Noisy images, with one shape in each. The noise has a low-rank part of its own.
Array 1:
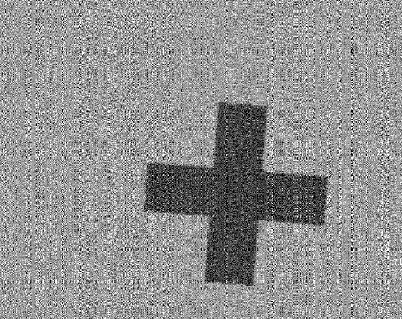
cross
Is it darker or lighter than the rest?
darker
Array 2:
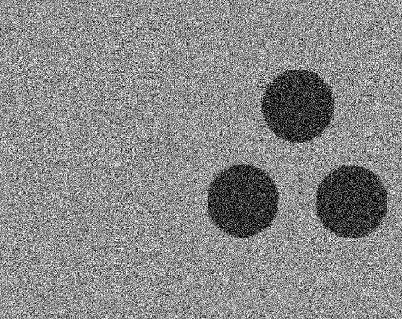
three dots
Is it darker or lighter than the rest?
darker
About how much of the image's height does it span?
half
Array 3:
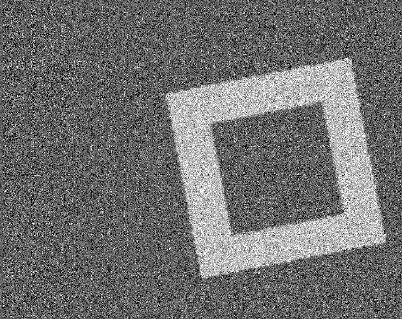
square frame
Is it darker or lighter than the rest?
lighter
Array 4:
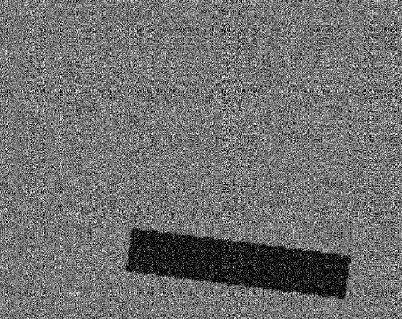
bar
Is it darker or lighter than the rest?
darker
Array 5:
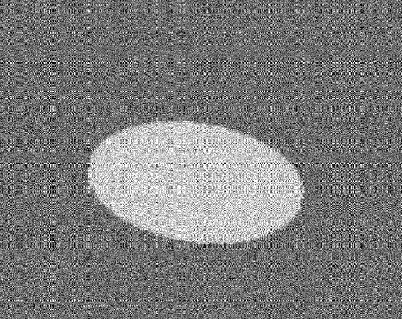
ellipse
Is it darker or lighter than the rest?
lighter
